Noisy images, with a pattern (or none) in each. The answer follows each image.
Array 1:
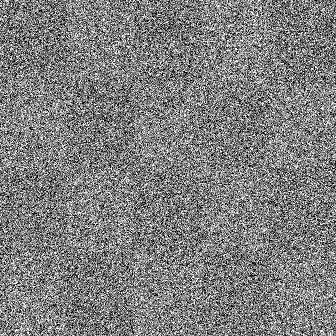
a checkerboard
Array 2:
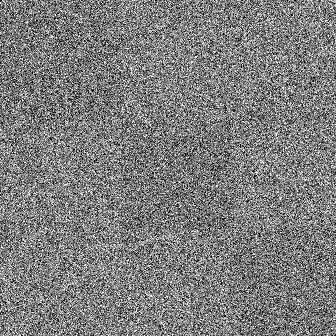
blocks along the diagonal
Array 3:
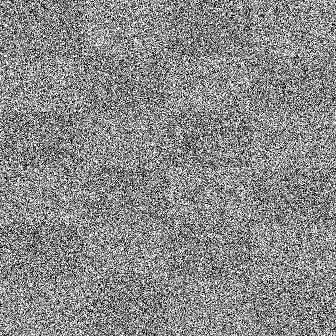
a checkerboard
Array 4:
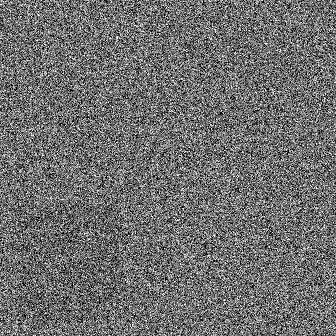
one block
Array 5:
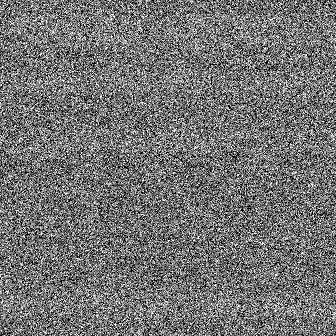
bands of rows
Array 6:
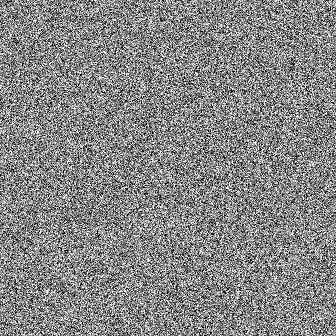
only noise
